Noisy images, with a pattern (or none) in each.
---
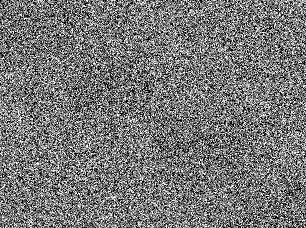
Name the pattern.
blocks along the diagonal
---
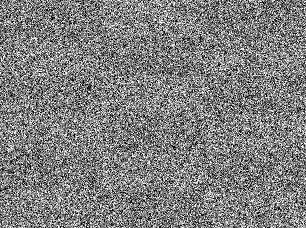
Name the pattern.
a checkerboard
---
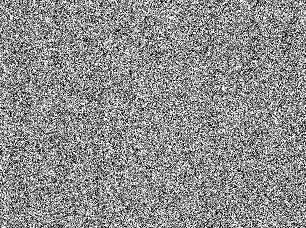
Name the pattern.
bands of columns
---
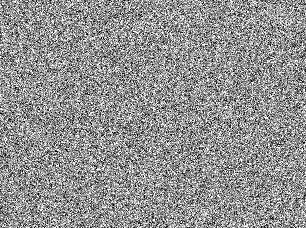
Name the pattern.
only noise
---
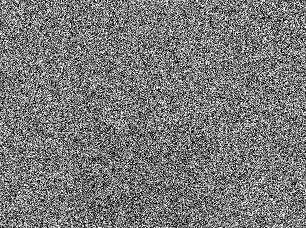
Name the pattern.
one block
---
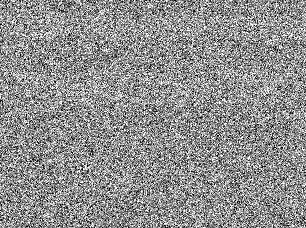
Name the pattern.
bands of rows
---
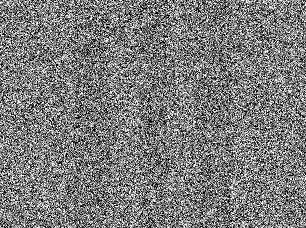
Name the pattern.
bands of columns
